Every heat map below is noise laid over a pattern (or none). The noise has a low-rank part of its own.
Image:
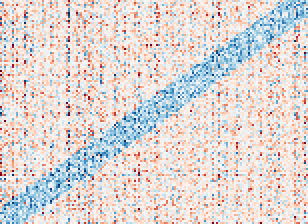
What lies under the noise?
a diagonal band
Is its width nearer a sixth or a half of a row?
a sixth
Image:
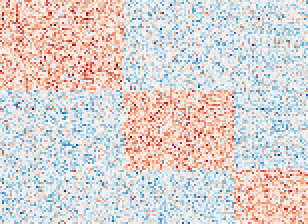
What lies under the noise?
blocks along the diagonal
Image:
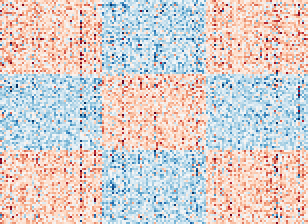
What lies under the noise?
a checkerboard
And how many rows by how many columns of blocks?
3 by 3
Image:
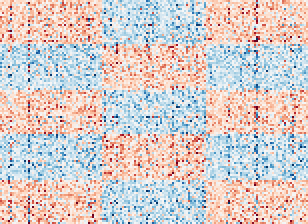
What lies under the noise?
a checkerboard
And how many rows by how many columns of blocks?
5 by 3
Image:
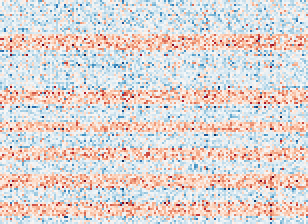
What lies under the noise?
bands of rows
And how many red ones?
6
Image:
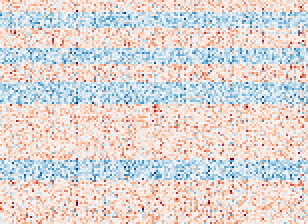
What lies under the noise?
bands of rows
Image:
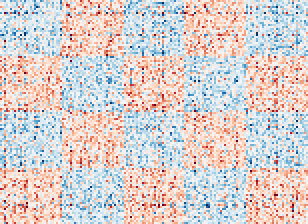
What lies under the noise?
a checkerboard
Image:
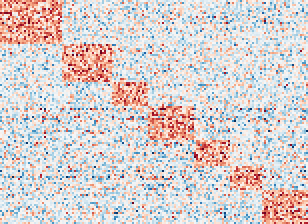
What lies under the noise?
blocks along the diagonal
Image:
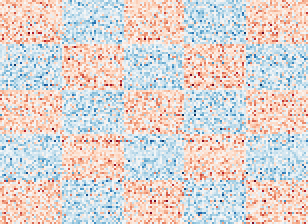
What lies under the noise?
a checkerboard
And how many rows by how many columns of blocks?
5 by 5
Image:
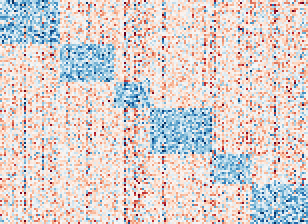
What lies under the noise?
blocks along the diagonal
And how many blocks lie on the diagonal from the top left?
6
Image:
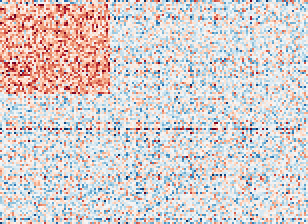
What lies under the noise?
one block
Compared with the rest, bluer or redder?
redder
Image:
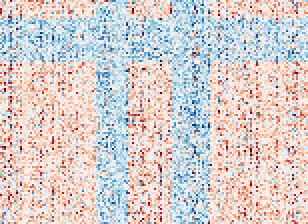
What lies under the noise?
bands of rows crossing bands of columns
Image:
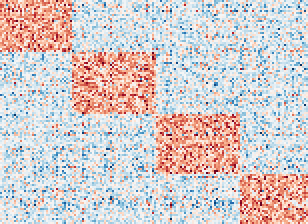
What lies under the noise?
blocks along the diagonal
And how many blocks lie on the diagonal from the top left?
4
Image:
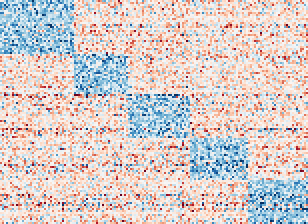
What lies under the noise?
blocks along the diagonal
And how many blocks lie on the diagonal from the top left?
5
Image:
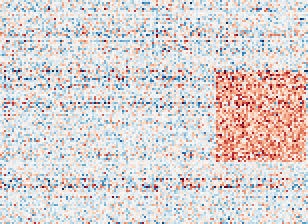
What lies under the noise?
one block
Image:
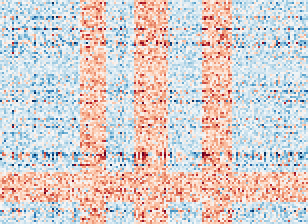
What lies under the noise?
bands of rows crossing bands of columns
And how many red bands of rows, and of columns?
1 and 3
